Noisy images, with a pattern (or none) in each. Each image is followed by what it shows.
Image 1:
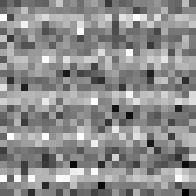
horizontal stripes
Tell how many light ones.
5
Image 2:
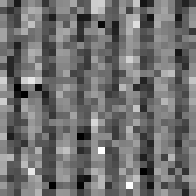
vertical stripes
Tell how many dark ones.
6
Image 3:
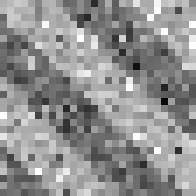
diagonal stripes
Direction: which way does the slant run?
top left to bottom right
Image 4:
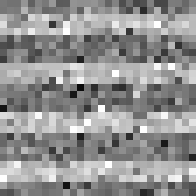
horizontal stripes
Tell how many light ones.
4
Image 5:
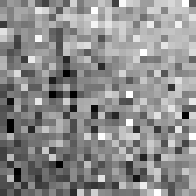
a smooth slope
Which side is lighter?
top right
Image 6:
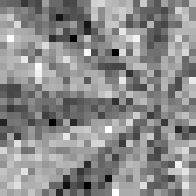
spokes from one point
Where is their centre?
middle right
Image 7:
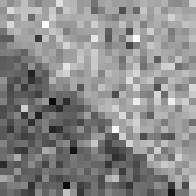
a sharp edge
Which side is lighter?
top right
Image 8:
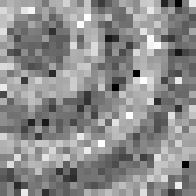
rings round one point
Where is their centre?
top left
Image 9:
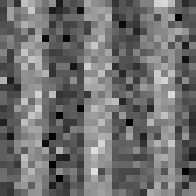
vertical stripes
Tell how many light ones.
3
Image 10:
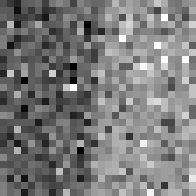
a sharp edge
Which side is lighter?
right
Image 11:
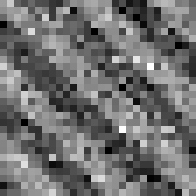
diagonal stripes
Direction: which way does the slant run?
top left to bottom right
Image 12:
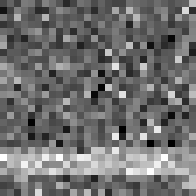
one horizontal stripe
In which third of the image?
bottom
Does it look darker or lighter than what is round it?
lighter
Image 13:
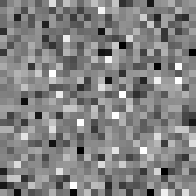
only noise
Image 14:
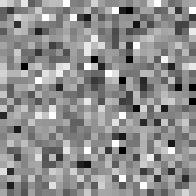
only noise
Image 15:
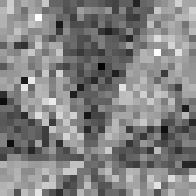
spokes from one point
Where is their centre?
bottom middle
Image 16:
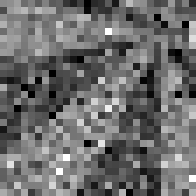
spokes from one point
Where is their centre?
top right
